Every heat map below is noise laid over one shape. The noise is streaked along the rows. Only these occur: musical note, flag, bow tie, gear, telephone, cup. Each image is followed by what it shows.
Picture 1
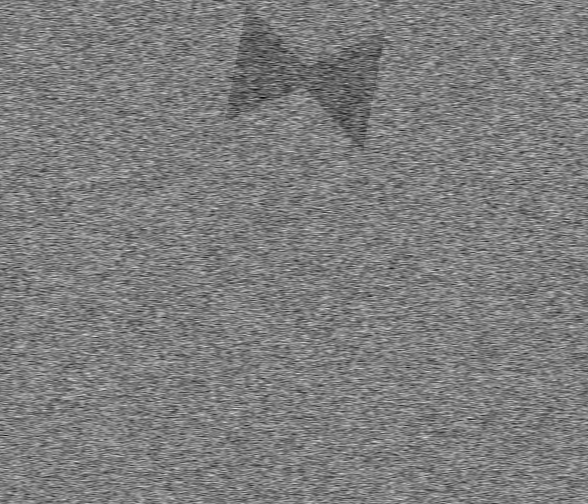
bow tie
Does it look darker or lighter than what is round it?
darker
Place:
top middle
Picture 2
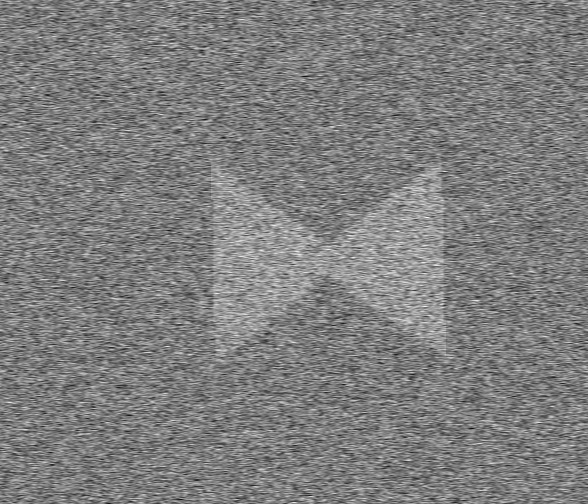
bow tie
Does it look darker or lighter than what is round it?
lighter
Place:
centre
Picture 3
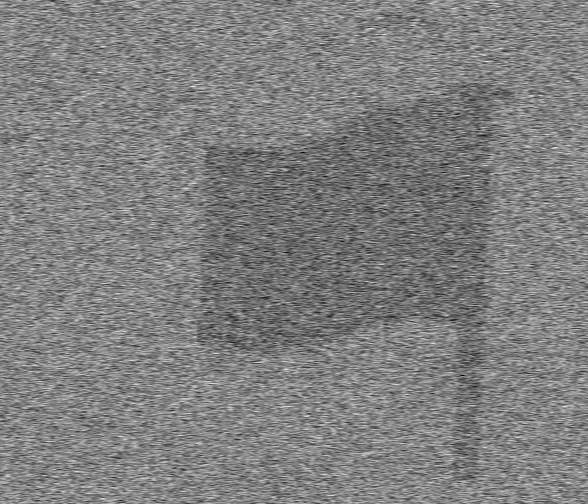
flag
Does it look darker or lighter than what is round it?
darker
